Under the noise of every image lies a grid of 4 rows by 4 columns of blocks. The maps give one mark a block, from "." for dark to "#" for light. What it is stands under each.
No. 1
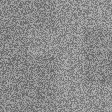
..##
.##.
..#.
..##
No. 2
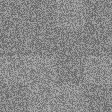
..#.
....
##.#
.##.
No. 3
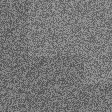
.###
.###
...#
....
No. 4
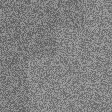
...#
..##
.###
.###
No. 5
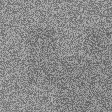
####
#.#.
#...
##..
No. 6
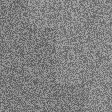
.###
..##
..##
...#
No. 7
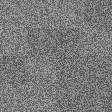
###.
#..#
.#..
##..
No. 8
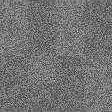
#.#.
#.#.
.#.#
...#
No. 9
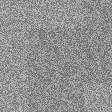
###.
#...
#...
#..#
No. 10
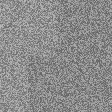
##..
##..
#...
#...
